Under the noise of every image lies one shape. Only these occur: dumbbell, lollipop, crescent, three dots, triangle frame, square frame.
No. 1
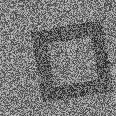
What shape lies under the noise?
square frame
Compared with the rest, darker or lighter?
darker
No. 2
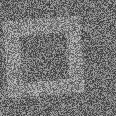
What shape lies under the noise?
square frame
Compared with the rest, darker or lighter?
lighter
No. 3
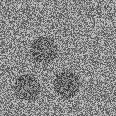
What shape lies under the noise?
three dots
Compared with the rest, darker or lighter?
darker
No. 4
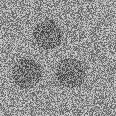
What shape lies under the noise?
three dots
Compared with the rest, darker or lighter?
darker
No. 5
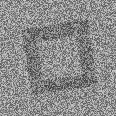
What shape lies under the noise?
square frame
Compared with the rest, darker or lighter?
darker
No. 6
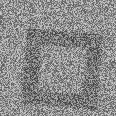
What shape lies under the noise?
square frame
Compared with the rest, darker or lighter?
darker
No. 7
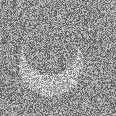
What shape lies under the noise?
crescent
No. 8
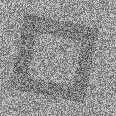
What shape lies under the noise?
square frame
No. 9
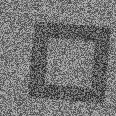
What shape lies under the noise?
square frame
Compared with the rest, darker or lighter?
darker
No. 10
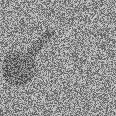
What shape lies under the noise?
lollipop
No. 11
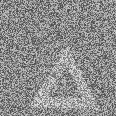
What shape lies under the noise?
triangle frame
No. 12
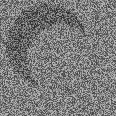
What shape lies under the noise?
crescent
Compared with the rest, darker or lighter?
darker
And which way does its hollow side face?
down and right
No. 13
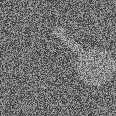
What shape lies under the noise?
lollipop
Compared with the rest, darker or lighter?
lighter
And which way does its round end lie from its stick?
down and right
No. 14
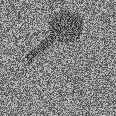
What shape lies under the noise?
lollipop
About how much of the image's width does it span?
half
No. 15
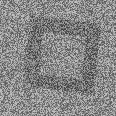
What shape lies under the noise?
square frame
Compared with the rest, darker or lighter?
darker
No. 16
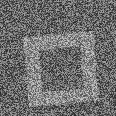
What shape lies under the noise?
square frame
